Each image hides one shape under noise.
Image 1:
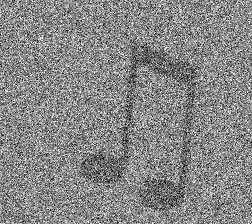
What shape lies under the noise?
pair of musical notes
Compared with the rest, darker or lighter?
darker
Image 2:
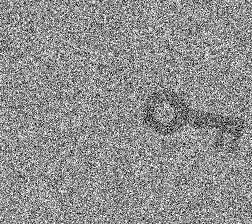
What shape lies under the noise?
key
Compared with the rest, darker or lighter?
darker
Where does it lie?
middle right
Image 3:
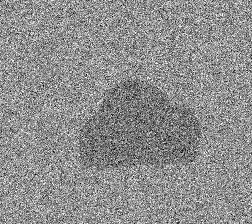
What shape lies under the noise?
cloud
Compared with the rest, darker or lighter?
darker
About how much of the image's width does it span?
half
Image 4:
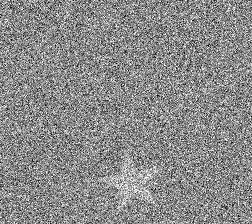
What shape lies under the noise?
star
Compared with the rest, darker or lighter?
lighter
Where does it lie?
bottom middle
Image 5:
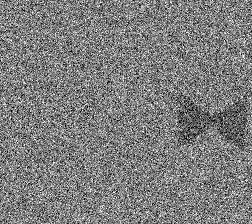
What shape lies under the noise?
bow tie
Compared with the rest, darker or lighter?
darker
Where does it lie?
middle right
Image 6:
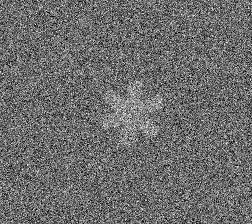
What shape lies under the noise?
asterisk
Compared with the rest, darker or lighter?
lighter
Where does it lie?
centre
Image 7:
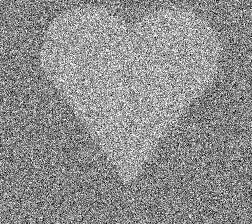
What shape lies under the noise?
heart
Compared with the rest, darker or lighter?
lighter
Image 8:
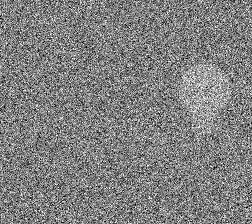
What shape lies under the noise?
light bulb
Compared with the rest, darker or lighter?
lighter
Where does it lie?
middle right
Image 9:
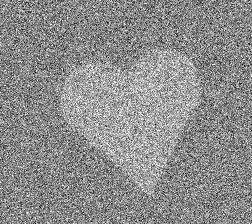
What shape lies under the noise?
heart
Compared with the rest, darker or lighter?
lighter
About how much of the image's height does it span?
two thirds
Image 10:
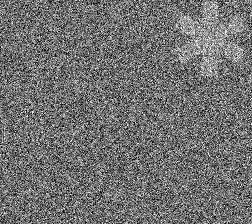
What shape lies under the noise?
asterisk
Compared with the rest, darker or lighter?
lighter
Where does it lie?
top right
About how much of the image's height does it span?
a third
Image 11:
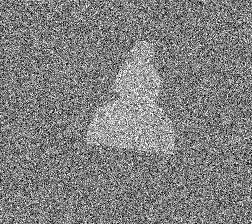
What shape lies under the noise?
chess pawn
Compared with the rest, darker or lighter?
lighter
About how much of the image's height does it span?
half
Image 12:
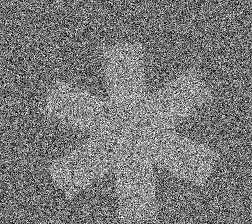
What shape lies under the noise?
asterisk
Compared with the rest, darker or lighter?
lighter
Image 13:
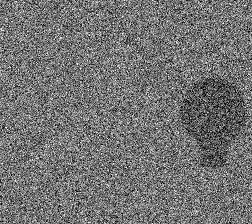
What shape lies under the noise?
light bulb
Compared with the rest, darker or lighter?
darker
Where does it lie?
middle right
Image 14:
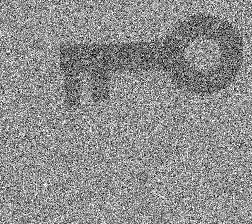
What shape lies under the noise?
key
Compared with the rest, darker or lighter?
darker
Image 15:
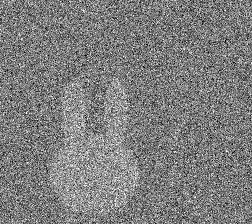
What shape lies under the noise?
rabbit's head
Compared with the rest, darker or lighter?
lighter
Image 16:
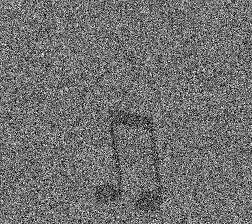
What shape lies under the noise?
pair of musical notes
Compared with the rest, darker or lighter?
darker
